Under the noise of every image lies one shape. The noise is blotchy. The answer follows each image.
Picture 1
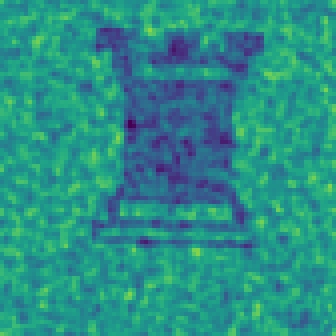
dark chess rook
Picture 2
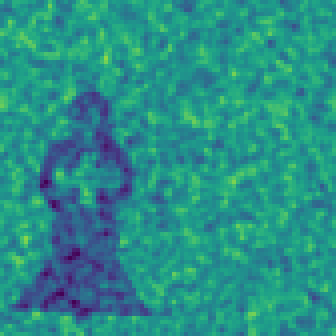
dark chess bishop
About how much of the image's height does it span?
two thirds
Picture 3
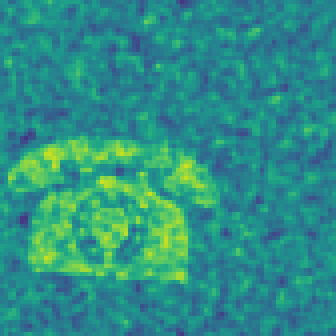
light telephone
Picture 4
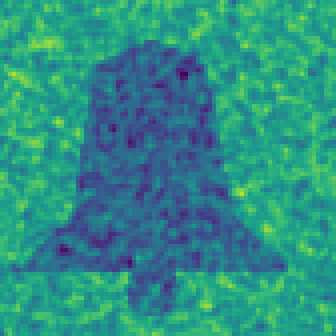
dark bell
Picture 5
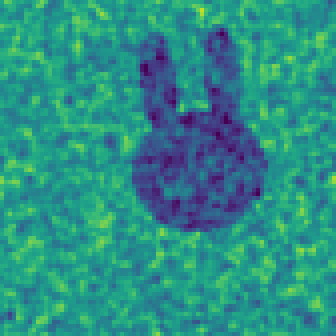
dark rabbit's head
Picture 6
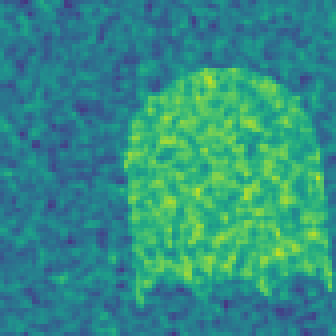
light ghost
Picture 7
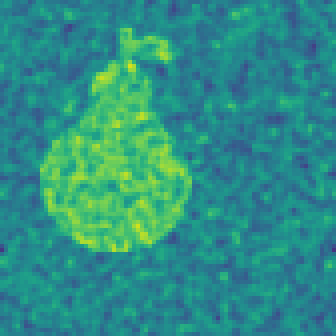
light pear
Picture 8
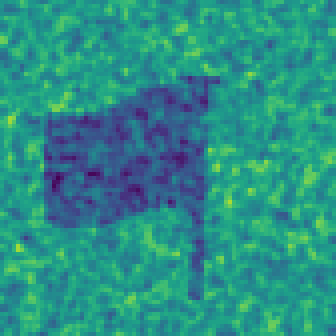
dark flag
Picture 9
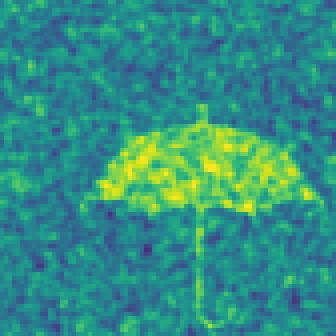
light umbrella
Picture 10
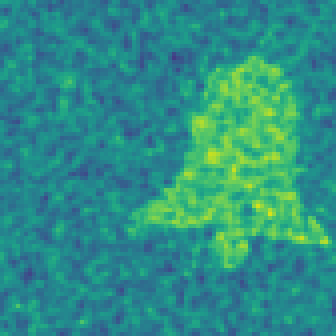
light bell
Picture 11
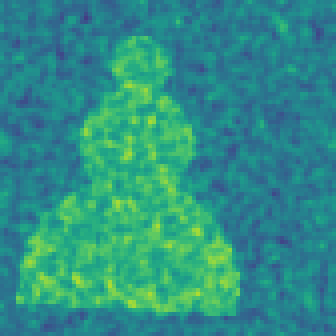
light chess pawn
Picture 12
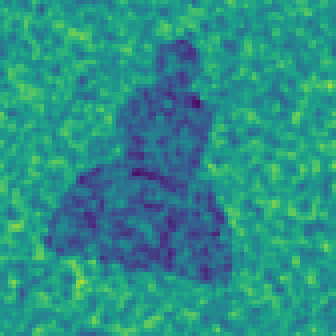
dark chess pawn
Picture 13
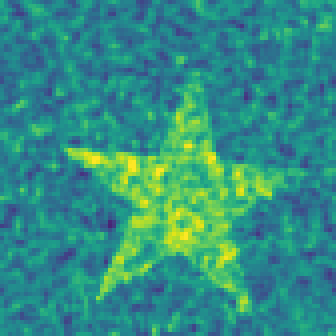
light star
